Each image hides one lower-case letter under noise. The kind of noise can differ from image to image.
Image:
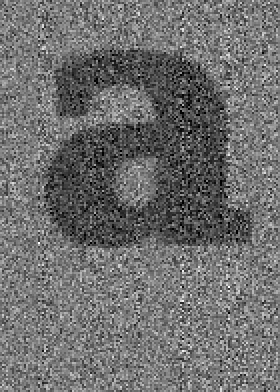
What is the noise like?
columns of uneven size
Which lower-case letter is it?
a
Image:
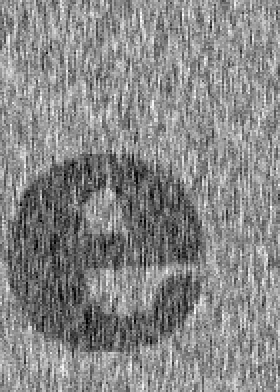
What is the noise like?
streaked along the columns
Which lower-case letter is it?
e
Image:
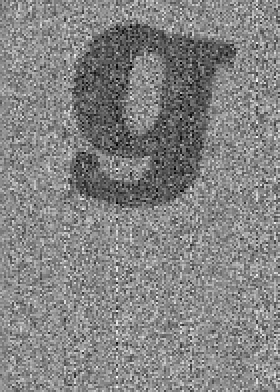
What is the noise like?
columns of uneven size
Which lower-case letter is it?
g
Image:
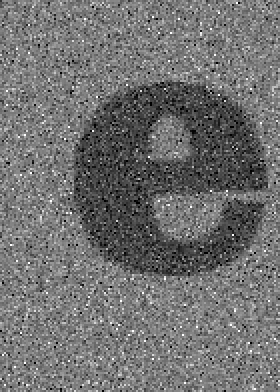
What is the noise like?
heavy tails
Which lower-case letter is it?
e
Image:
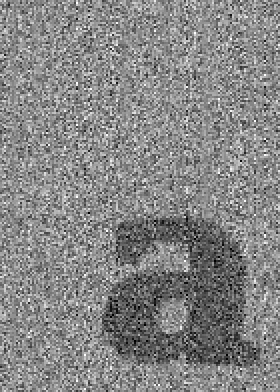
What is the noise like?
columns of uneven size
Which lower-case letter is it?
a
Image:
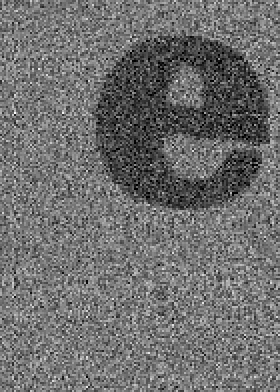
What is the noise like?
low rank plus noise
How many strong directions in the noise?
three or four
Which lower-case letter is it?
e
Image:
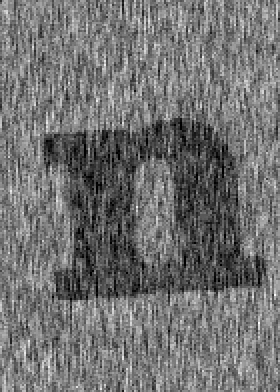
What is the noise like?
streaked along the columns
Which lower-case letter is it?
n
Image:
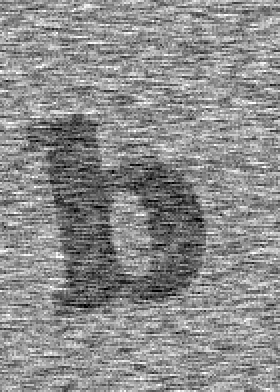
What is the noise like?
streaked along the rows
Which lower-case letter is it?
b
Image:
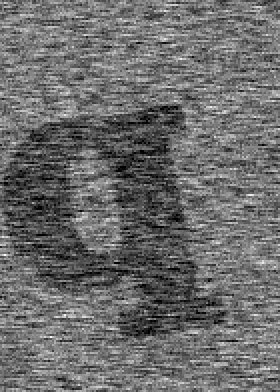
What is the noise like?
streaked along the rows
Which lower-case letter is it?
q
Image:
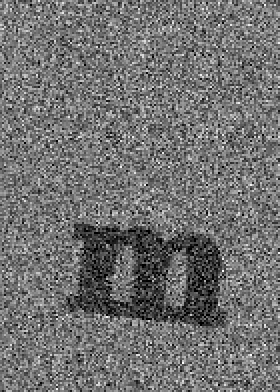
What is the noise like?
low rank plus noise
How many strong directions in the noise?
five to eight
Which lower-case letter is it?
m
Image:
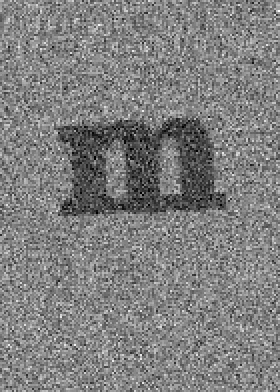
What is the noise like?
low rank plus noise
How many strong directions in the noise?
five to eight
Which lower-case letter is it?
m
